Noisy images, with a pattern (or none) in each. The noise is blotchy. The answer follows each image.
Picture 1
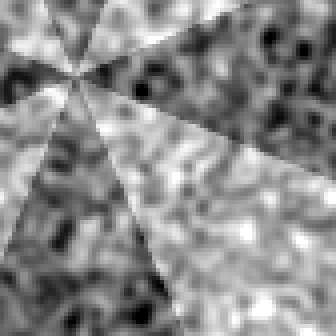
spokes from one point
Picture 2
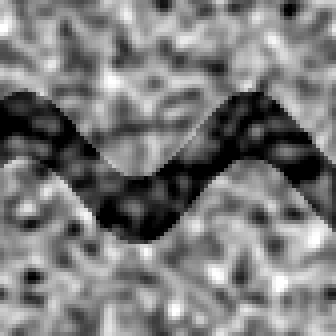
a wavy band
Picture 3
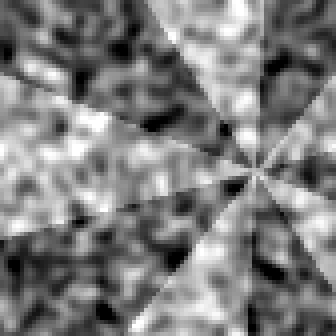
spokes from one point
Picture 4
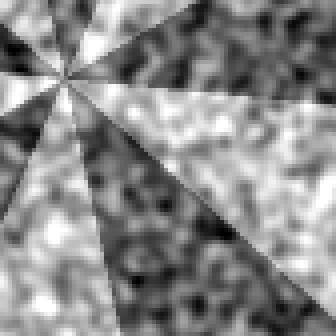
spokes from one point
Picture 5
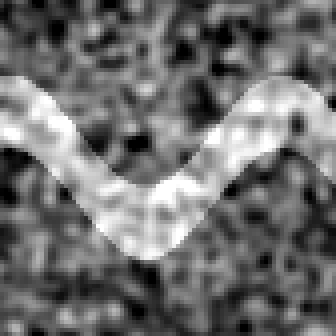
a wavy band
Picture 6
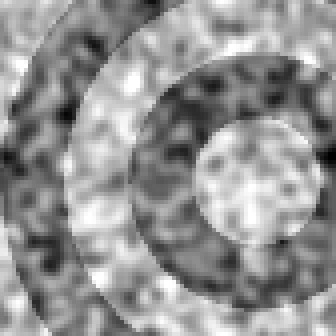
rings round one point
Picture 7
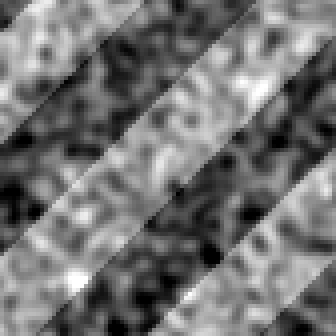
diagonal stripes
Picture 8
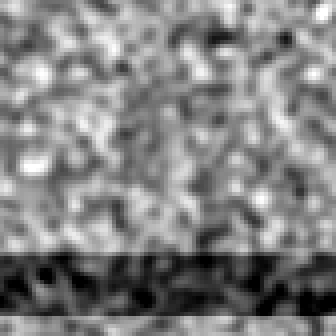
one horizontal stripe
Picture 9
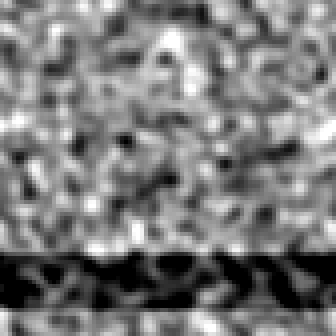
one horizontal stripe
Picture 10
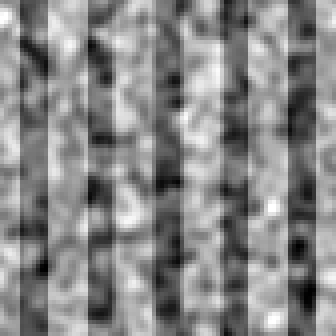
vertical stripes
